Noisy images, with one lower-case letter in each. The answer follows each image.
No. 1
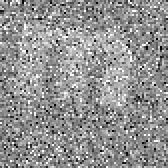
m
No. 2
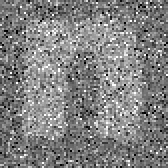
n
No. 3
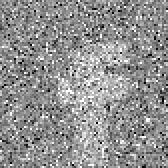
f
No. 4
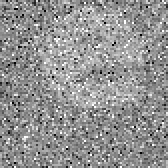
e
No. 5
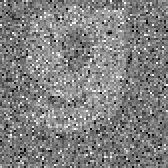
g
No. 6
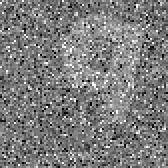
q
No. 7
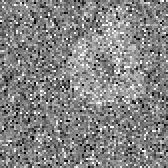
d
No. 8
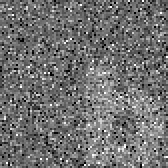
b
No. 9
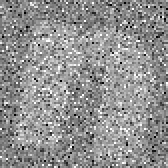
n
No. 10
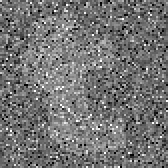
t
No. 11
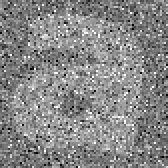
a
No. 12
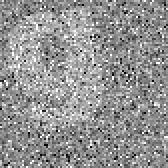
g
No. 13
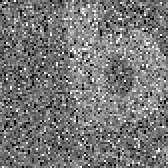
b
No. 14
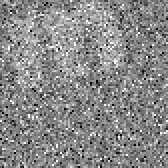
m
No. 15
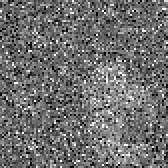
t
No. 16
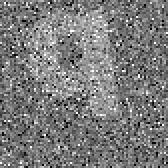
q
